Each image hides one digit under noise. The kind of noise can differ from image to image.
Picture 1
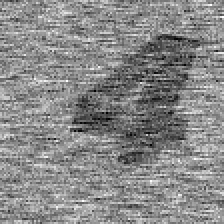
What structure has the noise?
streaked along the rows
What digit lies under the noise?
4
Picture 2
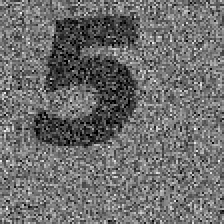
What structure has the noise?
low rank plus noise
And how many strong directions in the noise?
one
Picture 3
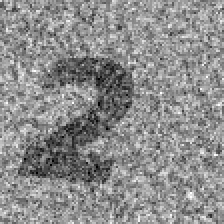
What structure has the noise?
blotchy
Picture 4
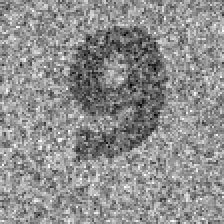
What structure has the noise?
blotchy
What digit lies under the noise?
9
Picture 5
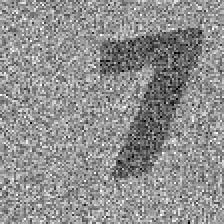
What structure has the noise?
low rank plus noise
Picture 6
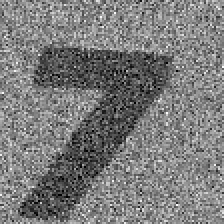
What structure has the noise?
low rank plus noise
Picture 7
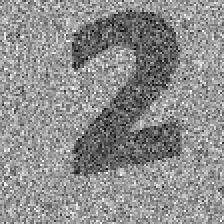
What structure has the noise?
low rank plus noise
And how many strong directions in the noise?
five to eight
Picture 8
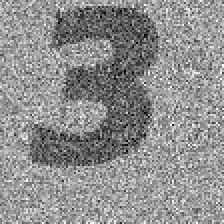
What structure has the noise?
low rank plus noise
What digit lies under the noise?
3
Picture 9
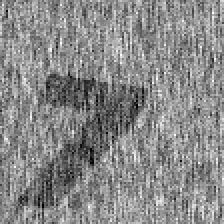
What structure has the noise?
streaked along the columns
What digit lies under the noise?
7
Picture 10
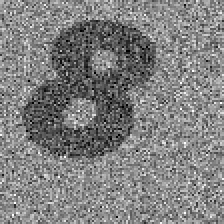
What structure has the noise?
low rank plus noise
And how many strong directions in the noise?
three or four
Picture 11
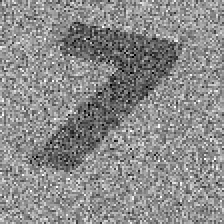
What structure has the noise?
independent entries
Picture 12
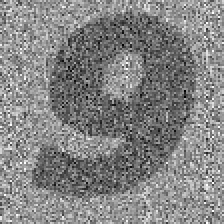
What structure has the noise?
columns of uneven size
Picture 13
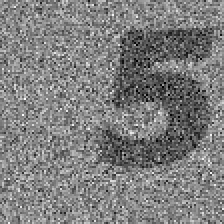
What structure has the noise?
low rank plus noise
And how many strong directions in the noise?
two
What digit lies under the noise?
5
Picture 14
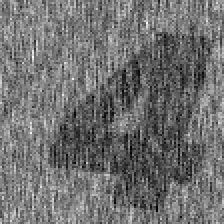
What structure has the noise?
streaked along the columns
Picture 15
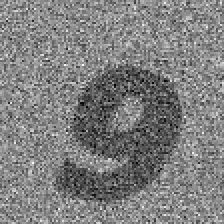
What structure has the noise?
low rank plus noise
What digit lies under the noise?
9
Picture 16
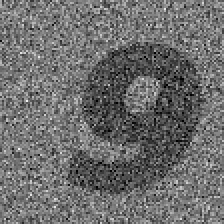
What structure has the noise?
low rank plus noise
